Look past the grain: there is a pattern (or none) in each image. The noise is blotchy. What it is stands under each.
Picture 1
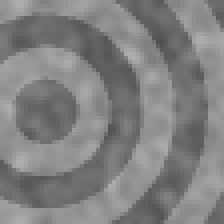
rings round one point
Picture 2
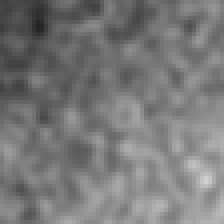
a smooth slope
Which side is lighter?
bottom right
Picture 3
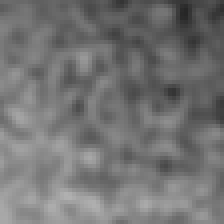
a smooth slope
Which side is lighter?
bottom left
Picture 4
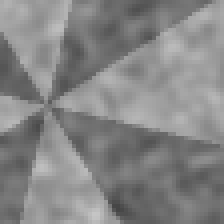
spokes from one point
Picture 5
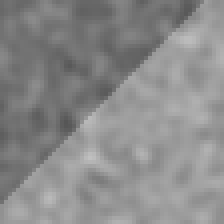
a sharp edge
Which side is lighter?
bottom right
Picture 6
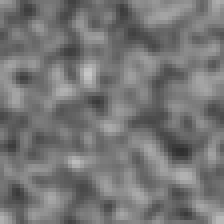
only noise
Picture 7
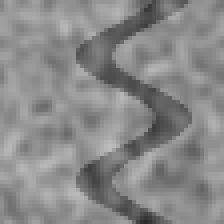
a wavy band
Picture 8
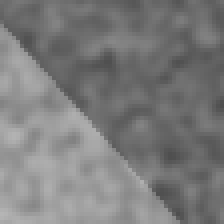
a sharp edge
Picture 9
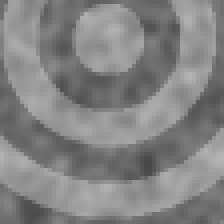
rings round one point
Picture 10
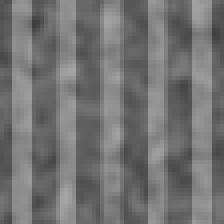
vertical stripes
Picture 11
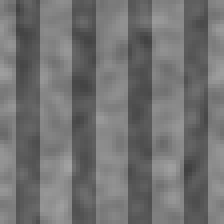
vertical stripes
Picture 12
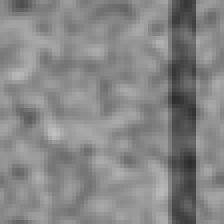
one vertical stripe
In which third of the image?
right
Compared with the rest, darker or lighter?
darker
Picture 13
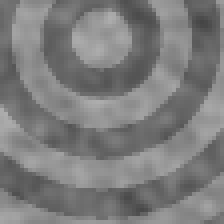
rings round one point
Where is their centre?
top middle
